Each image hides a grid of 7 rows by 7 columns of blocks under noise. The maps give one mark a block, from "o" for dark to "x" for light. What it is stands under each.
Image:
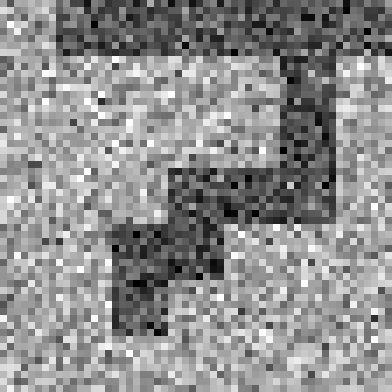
x o o o o o o
x x x x x o x
x x x x x o x
x x x o o o x
x x o o x x x
x x o x x x x
x x x x x x x
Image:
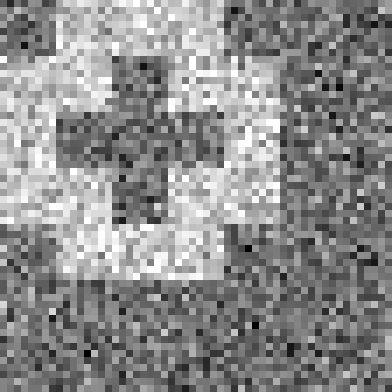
o x x x o o o
x x o x x o o
x o o o x o o
x x o x x o o
o x x x o o o
o o o o o o o
o o o o o o o
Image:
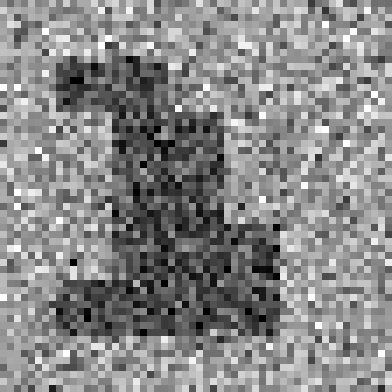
x x x x x x x
x o o x x x x
x x o o x x x
x x o o x x x
x x o o o x x
x o o o o x x
x x x x x x x
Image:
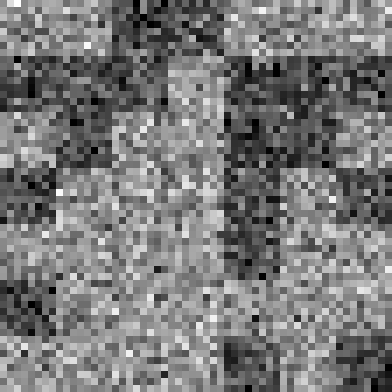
x x o o x x x
o o o x o o o
x o x x o o x
o x x x o x o
x x x x o x x
o x x x x x x
x x x x o x o
